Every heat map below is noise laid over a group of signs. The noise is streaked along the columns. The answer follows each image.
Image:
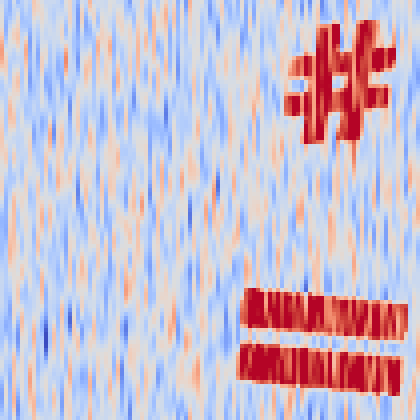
top right: red hash sign; bottom right: red equals sign
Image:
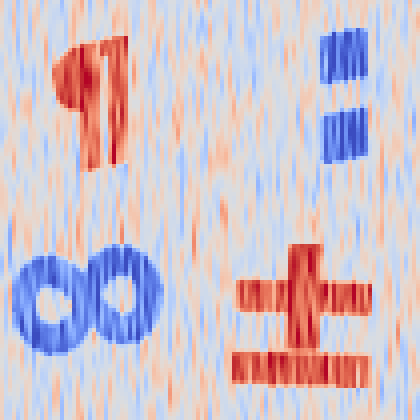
top left: red pilcrow; top right: blue colon; bottom left: blue infinity sign; bottom right: red plus-minus sign
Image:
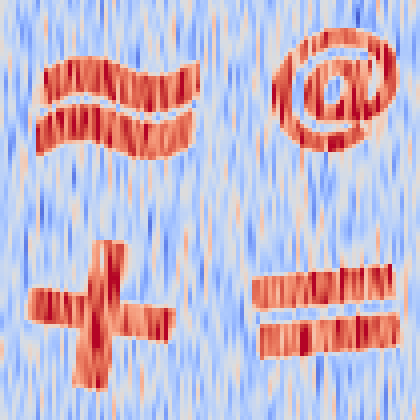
top left: red approximately sign; top right: red at sign; bottom left: red plus sign; bottom right: red equals sign
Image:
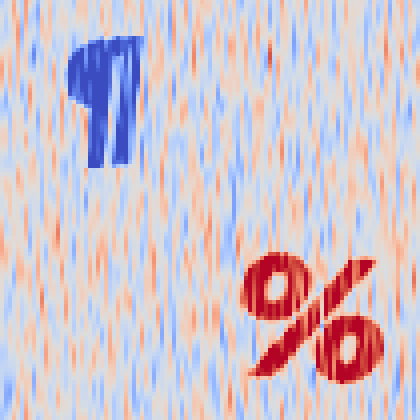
top left: blue pilcrow; bottom right: red percent sign
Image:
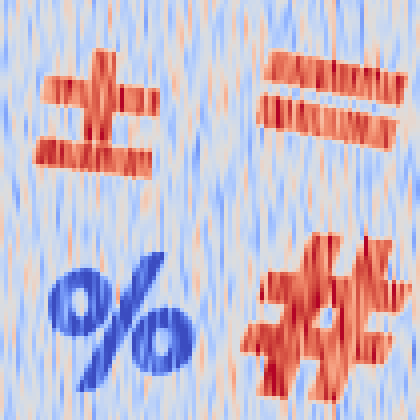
top left: red plus-minus sign; top right: red equals sign; bottom left: blue percent sign; bottom right: red hash sign
